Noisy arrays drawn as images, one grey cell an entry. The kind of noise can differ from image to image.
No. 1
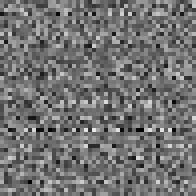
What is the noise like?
rows of uneven size
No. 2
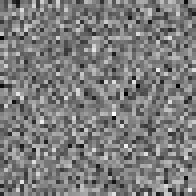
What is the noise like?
low rank plus noise
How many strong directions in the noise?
three or four
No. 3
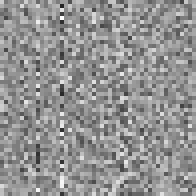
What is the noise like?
columns of uneven size
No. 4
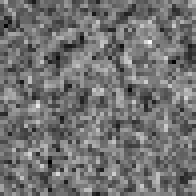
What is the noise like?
blotchy
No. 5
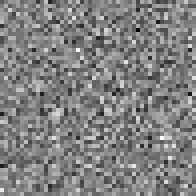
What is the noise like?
low rank plus noise
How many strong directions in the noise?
three or four
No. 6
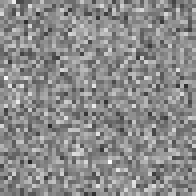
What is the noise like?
independent entries
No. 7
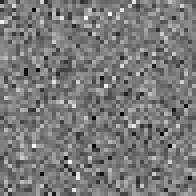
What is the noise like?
heavy tails
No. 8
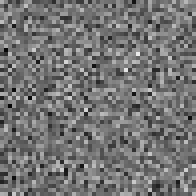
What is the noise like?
low rank plus noise
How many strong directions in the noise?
one
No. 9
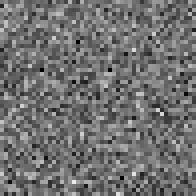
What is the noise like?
independent entries
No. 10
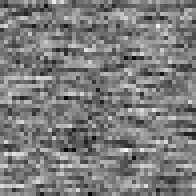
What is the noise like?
streaked along the rows
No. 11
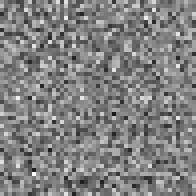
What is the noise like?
low rank plus noise
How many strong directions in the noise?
five to eight
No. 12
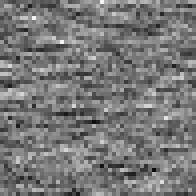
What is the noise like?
streaked along the rows
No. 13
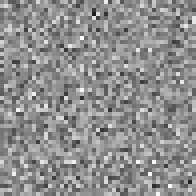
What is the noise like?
low rank plus noise
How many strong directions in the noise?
one
